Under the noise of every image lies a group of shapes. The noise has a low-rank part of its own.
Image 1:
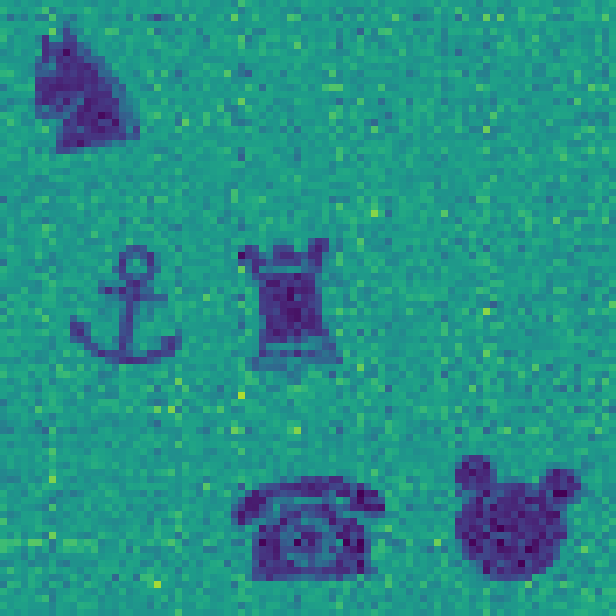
top left: chess knight; middle left: anchor; centre: chess rook; bottom middle: telephone; bottom right: bear's head
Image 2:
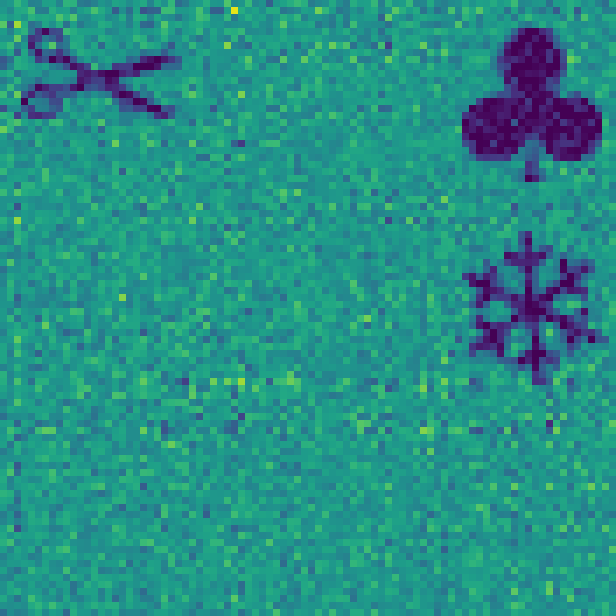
top left: pair of scissors; top right: club; middle right: snowflake
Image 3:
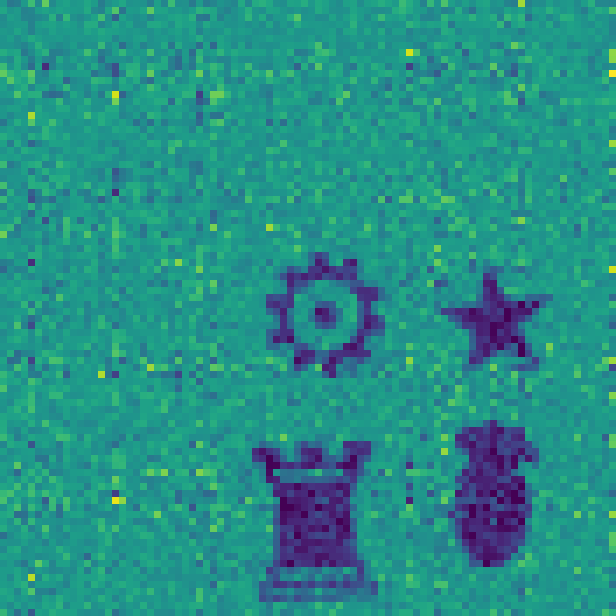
centre: gear; middle right: star; bottom middle: chess rook; bottom right: footprint
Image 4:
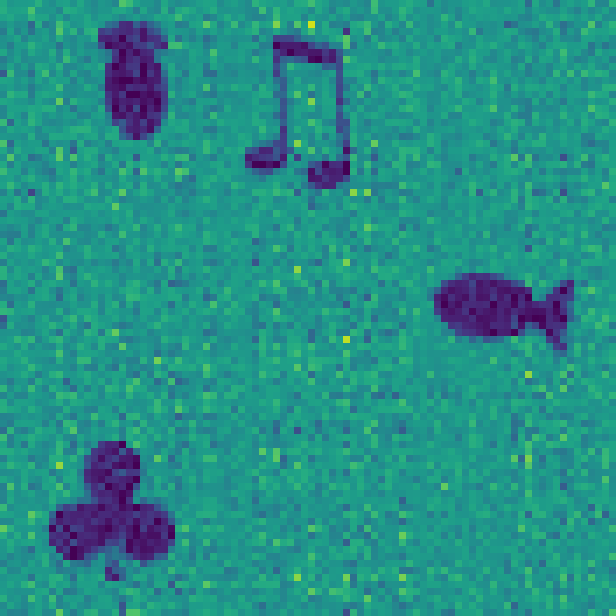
top left: footprint; top middle: pair of musical notes; middle right: fish; bottom left: club
